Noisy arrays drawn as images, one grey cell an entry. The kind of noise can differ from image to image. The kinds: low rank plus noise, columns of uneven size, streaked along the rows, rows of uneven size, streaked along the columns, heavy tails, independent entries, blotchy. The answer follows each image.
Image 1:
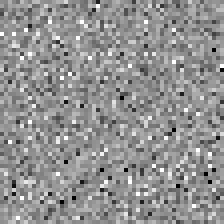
heavy tails
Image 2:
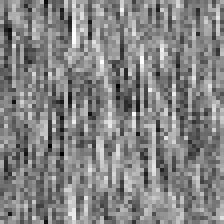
streaked along the columns
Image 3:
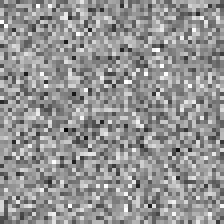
independent entries
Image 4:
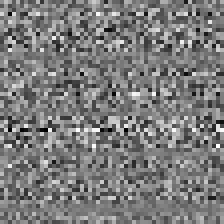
rows of uneven size
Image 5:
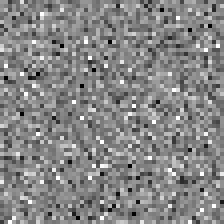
heavy tails
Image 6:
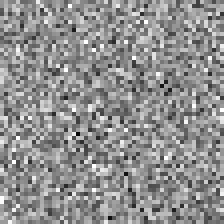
independent entries
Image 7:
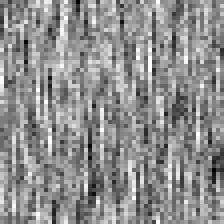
streaked along the columns
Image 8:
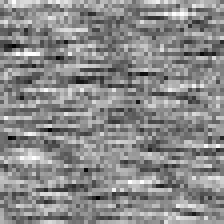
streaked along the rows
